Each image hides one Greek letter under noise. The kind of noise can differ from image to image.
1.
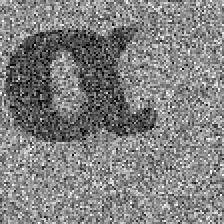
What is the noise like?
independent entries
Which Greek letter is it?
alpha
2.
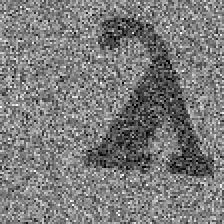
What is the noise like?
independent entries
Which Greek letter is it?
lambda
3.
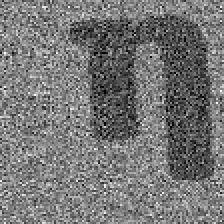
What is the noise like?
low rank plus noise
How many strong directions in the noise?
five to eight
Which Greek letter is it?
eta
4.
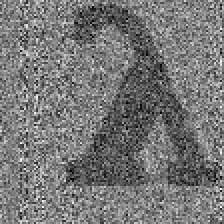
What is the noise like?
columns of uneven size
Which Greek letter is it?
lambda
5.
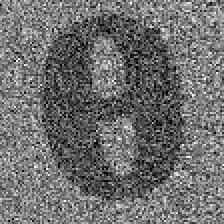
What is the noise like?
low rank plus noise
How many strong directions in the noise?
two
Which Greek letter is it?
theta
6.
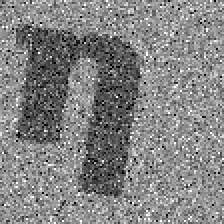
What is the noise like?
heavy tails
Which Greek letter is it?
eta
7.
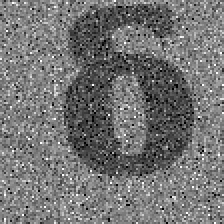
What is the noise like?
heavy tails
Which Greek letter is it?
delta
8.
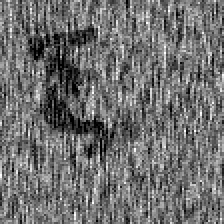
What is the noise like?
streaked along the columns
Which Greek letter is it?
xi
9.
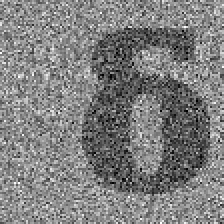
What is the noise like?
low rank plus noise
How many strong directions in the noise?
one
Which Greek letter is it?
delta
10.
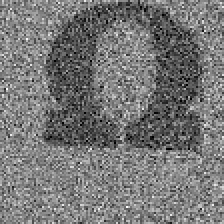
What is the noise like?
low rank plus noise
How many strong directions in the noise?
five to eight
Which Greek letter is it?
omega
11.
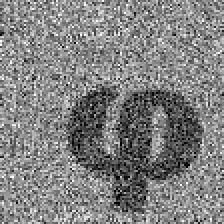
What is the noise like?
low rank plus noise
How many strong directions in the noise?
two
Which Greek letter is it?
phi
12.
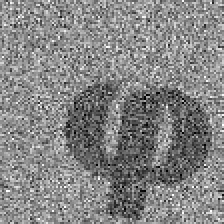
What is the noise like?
low rank plus noise
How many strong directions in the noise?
three or four
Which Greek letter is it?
phi
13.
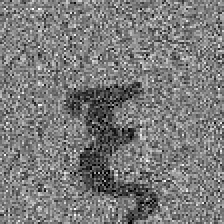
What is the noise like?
low rank plus noise
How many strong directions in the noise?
three or four
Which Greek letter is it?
xi
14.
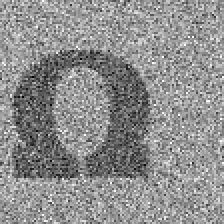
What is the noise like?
independent entries
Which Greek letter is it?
omega
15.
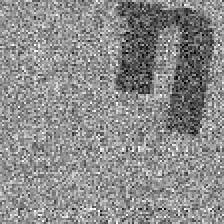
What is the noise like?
low rank plus noise
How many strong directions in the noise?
two
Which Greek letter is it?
eta
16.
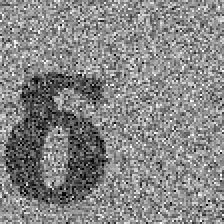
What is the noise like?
independent entries
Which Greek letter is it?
delta
